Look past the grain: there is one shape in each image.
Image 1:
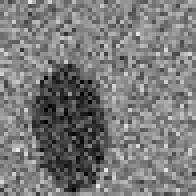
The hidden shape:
ellipse
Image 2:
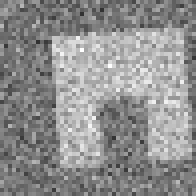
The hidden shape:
square with a notch
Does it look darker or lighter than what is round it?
lighter
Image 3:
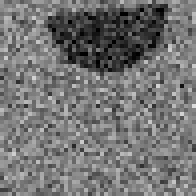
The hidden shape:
half disc
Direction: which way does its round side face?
down
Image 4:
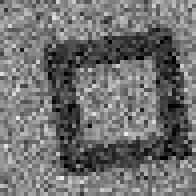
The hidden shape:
square frame
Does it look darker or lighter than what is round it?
darker
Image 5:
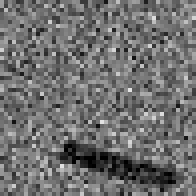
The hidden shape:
bar
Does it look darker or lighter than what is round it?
darker
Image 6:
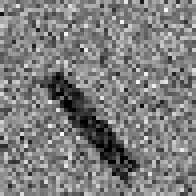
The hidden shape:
bar
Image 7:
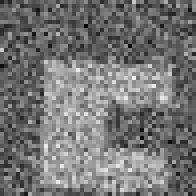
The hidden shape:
square with a notch
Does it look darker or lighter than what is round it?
lighter
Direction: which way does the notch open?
right
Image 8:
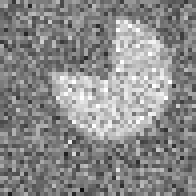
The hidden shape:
disc with a wedge cut out
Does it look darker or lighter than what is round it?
lighter
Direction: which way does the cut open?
up and left
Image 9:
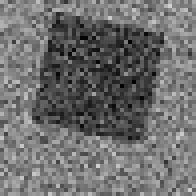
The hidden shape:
square
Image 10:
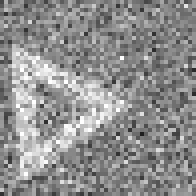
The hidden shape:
triangle frame
